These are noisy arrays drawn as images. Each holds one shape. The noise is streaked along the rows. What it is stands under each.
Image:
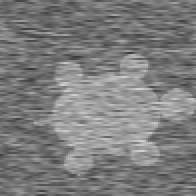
turtle
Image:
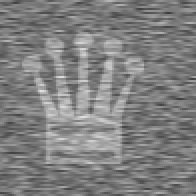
chess queen
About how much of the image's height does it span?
two thirds
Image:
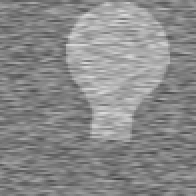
light bulb
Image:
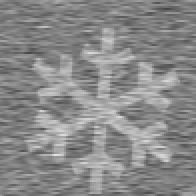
snowflake
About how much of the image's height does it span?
nearly all
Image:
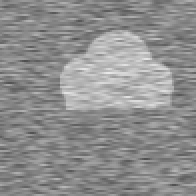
cloud
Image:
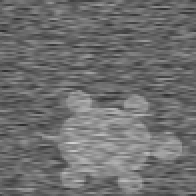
turtle
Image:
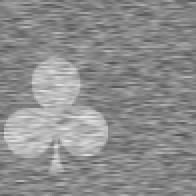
club
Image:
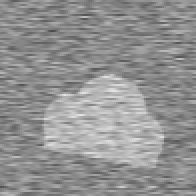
cloud
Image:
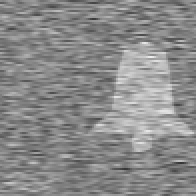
bell
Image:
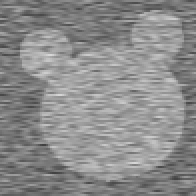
bear's head
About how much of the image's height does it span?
nearly all
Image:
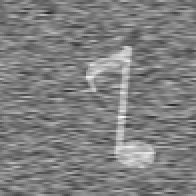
musical note
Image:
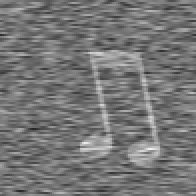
pair of musical notes
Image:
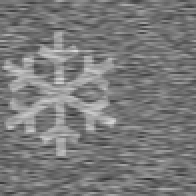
snowflake
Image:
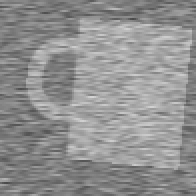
cup
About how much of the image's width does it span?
nearly all
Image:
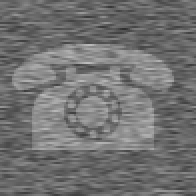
telephone
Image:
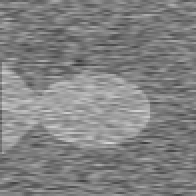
fish
